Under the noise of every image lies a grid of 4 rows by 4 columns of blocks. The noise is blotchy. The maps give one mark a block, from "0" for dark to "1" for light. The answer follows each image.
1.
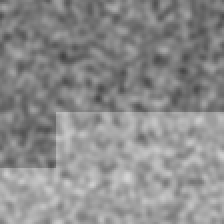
0 0 0 0
0 0 0 0
0 1 1 1
1 1 1 1
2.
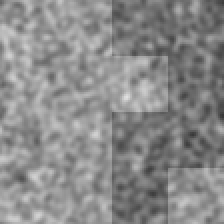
1 1 0 0
1 1 1 0
1 1 0 0
1 1 0 1
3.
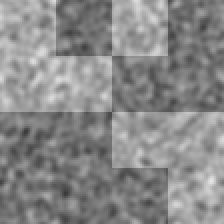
1 0 1 0
1 1 0 0
0 0 1 1
0 0 0 1
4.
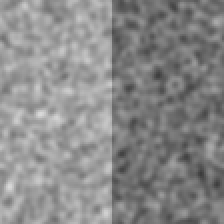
1 1 0 0
1 1 0 0
1 1 0 0
1 1 0 0
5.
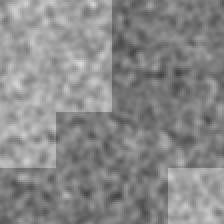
1 1 0 0
1 1 0 0
1 0 0 0
0 0 0 1
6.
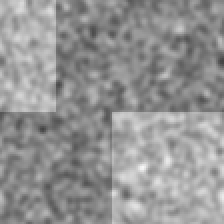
1 0 0 0
1 0 0 0
0 0 1 1
0 0 1 1
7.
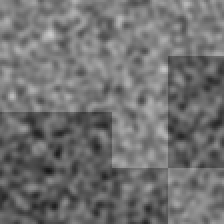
1 1 1 1
1 1 1 0
0 0 1 0
0 0 0 1
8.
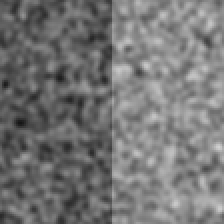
0 0 1 1
0 0 1 1
0 0 1 1
0 0 1 1
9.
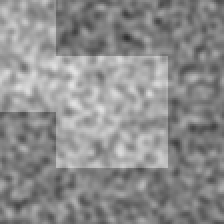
1 0 0 0
1 1 1 0
0 1 1 0
0 0 0 0
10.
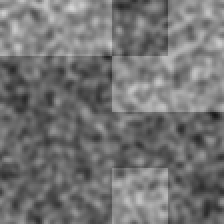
1 1 0 1
0 0 1 1
0 0 0 0
0 0 1 0
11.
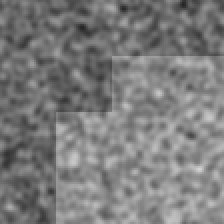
0 0 0 0
0 0 1 1
0 1 1 1
0 1 1 1
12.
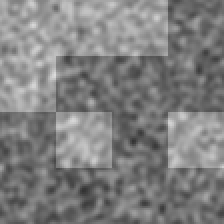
1 1 1 0
1 0 0 0
0 1 0 1
0 0 0 0
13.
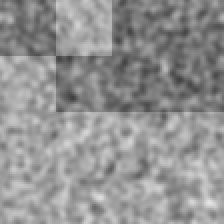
0 1 0 0
1 0 0 0
1 1 1 1
1 1 1 1
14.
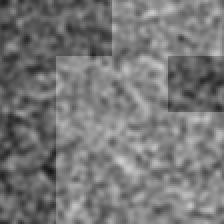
0 0 1 1
0 1 1 0
0 1 1 1
0 1 1 1
